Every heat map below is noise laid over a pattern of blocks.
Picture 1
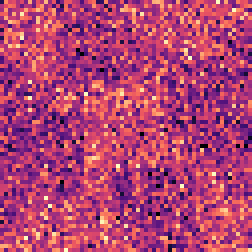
the same after a half turn
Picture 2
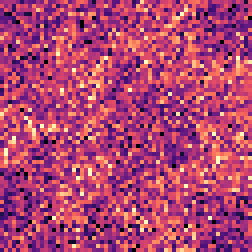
top and bottom mirror each other
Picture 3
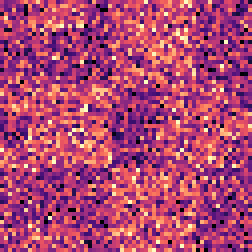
top and bottom mirror each other
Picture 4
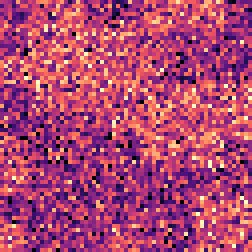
no symmetry
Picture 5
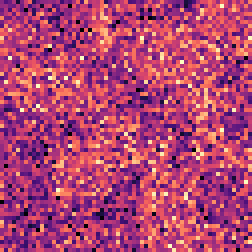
mirrored about the diagonal from the bottom left
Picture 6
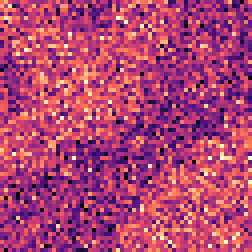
mirrored about the diagonal from the top left
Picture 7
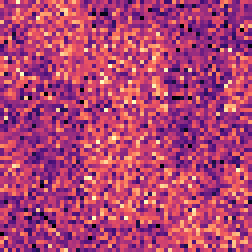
the same after a half turn
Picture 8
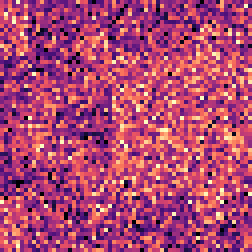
top and bottom mirror each other
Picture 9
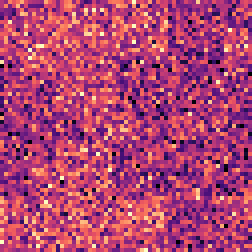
top and bottom mirror each other
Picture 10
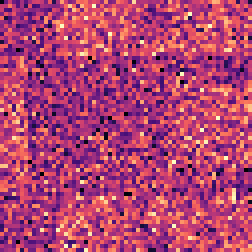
top and bottom mirror each other
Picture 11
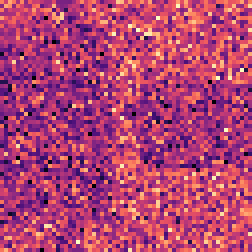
top and bottom mirror each other
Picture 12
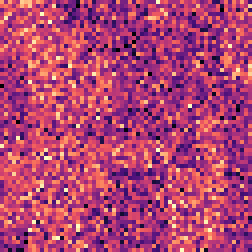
no symmetry
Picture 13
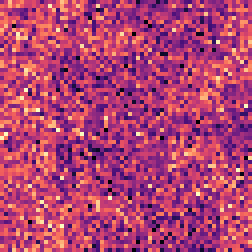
top and bottom mirror each other
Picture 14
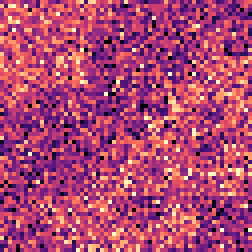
mirrored about the diagonal from the top left
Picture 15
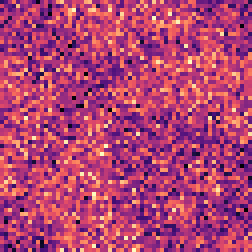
mirrored about the diagonal from the top left
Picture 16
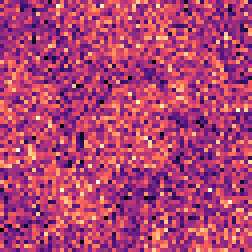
mirrored about the diagonal from the top left
